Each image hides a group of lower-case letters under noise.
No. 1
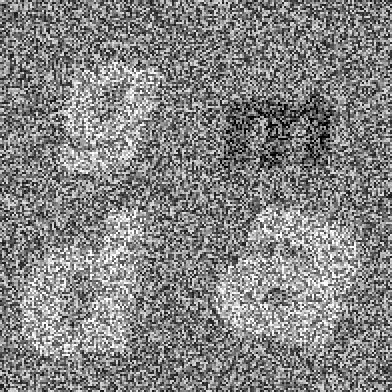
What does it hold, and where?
top left: light g; top right: dark m; bottom left: light d; bottom right: light a
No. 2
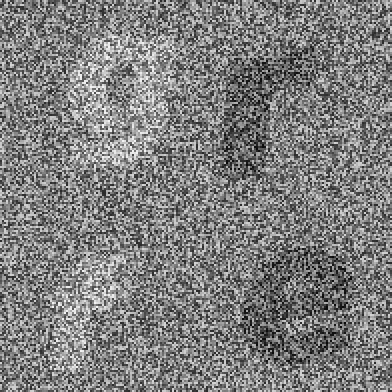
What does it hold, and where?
top left: light g; top right: dark r; bottom left: light f; bottom right: dark e
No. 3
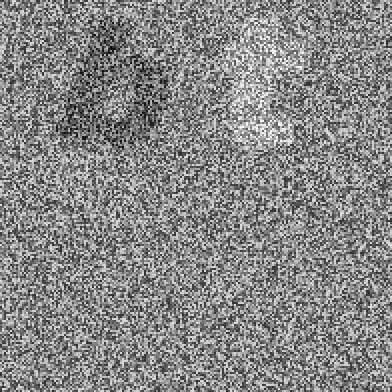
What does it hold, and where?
top left: dark b; top right: light t
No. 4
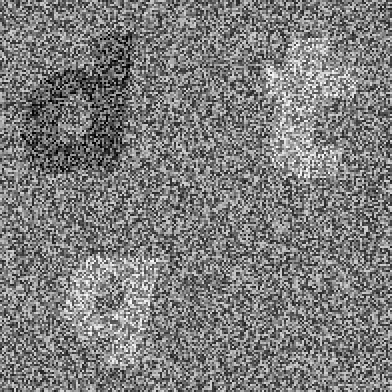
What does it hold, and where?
top left: dark d; top right: light t; bottom left: light q
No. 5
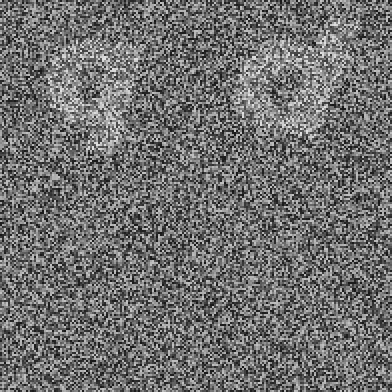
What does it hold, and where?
top left: light q; top right: light d
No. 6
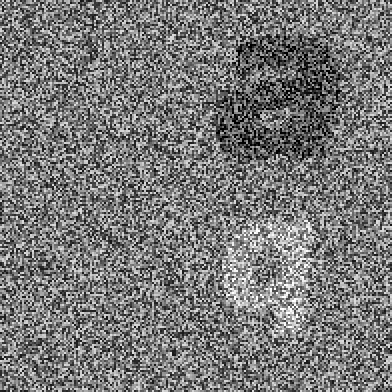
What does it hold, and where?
top right: dark a; bottom right: light q
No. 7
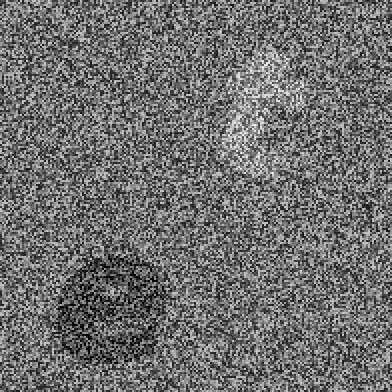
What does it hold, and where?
top right: light t; bottom left: dark e
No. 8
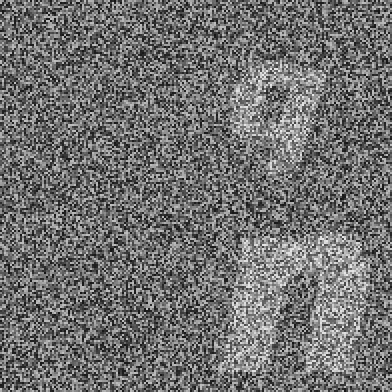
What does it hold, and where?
top right: light q; bottom right: light n
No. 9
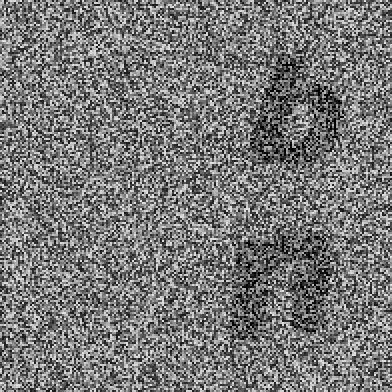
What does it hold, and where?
top right: dark b; bottom right: dark n
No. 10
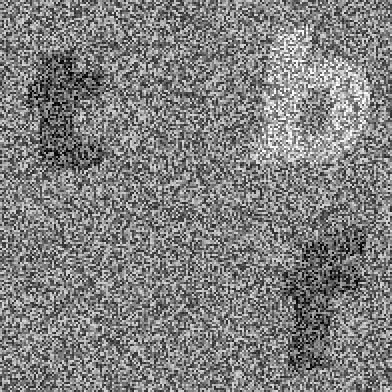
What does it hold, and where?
top left: dark t; top right: light b; bottom right: dark f
